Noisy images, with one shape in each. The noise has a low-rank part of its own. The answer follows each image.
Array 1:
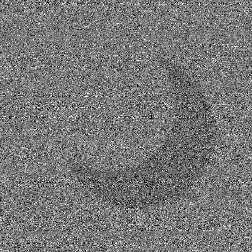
crescent
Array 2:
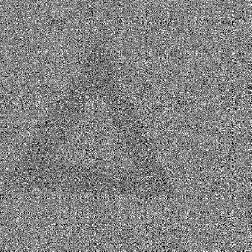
triangle frame
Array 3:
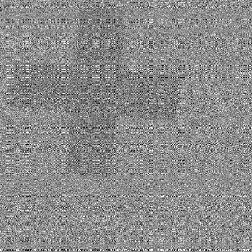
cross
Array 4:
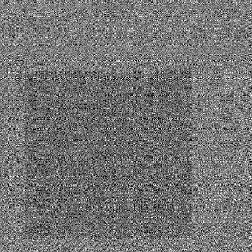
square
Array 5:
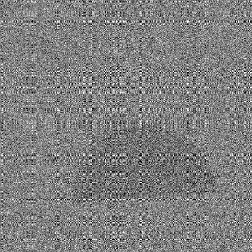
half disc
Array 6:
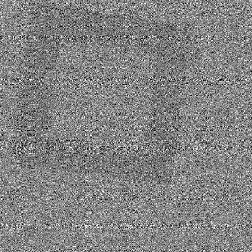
square frame
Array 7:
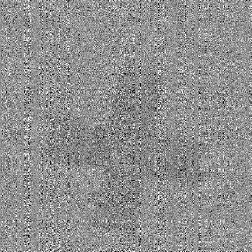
cross
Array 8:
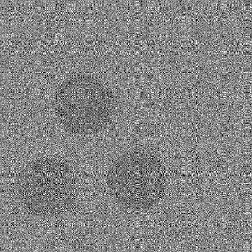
three dots
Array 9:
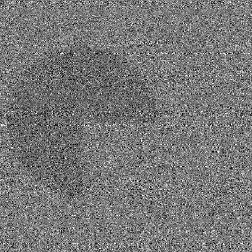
disc with a wedge cut out
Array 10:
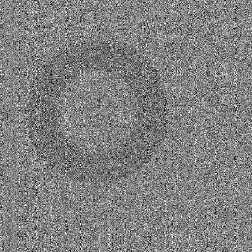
ring
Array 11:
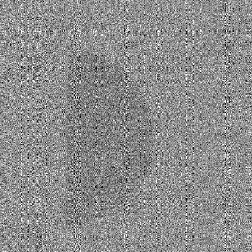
half disc
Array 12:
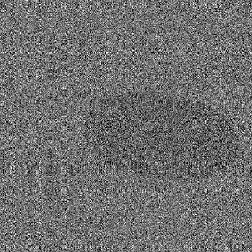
ellipse
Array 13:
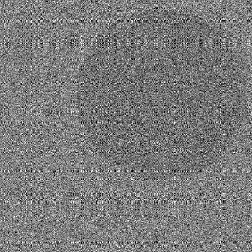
disc
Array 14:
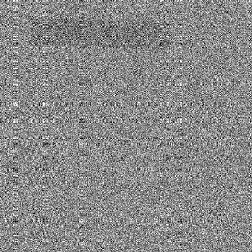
bar
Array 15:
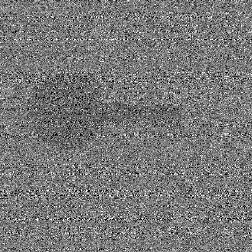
lollipop
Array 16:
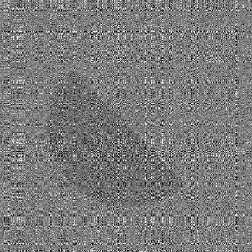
half disc
